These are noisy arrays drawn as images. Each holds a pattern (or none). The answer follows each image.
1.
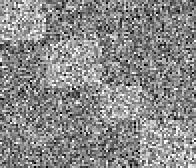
blocks along the diagonal
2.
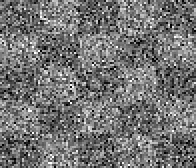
a checkerboard
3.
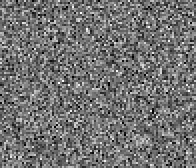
only noise
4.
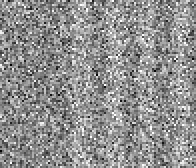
bands of columns
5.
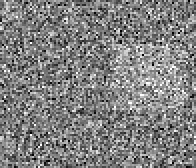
one block
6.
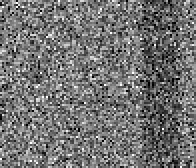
one band of columns
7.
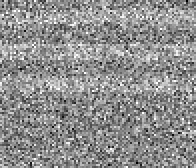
bands of rows
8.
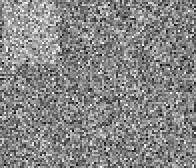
one block
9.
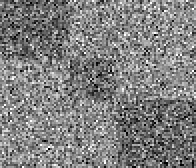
blocks along the diagonal
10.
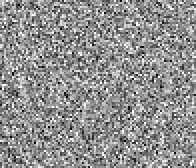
only noise
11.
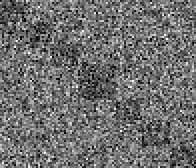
blocks along the diagonal
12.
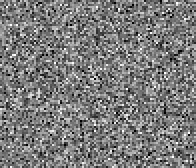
only noise
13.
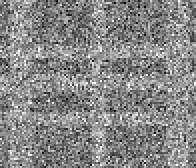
bands of rows crossing bands of columns
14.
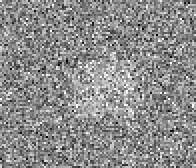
one block
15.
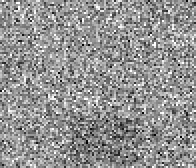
one block
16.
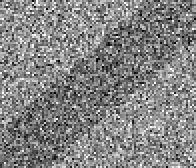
a diagonal band
